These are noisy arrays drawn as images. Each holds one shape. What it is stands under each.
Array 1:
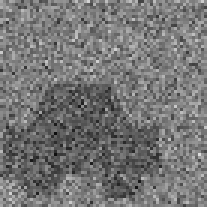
car
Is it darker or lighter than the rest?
darker
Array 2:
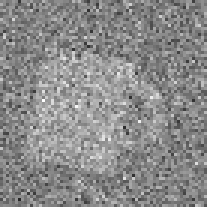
cup
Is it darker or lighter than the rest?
lighter
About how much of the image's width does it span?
two thirds
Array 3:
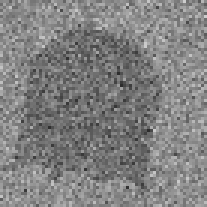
ghost
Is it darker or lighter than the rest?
darker
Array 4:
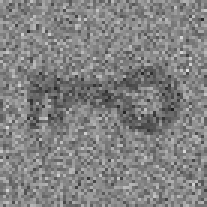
key
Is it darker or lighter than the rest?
darker
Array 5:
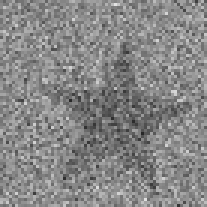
star
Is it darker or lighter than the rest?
darker
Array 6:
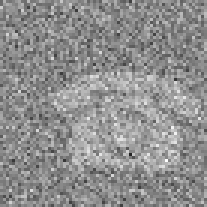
telephone
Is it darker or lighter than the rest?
lighter
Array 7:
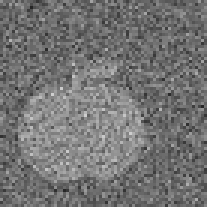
apple
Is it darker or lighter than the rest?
lighter
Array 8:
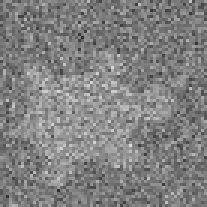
turtle
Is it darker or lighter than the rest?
lighter
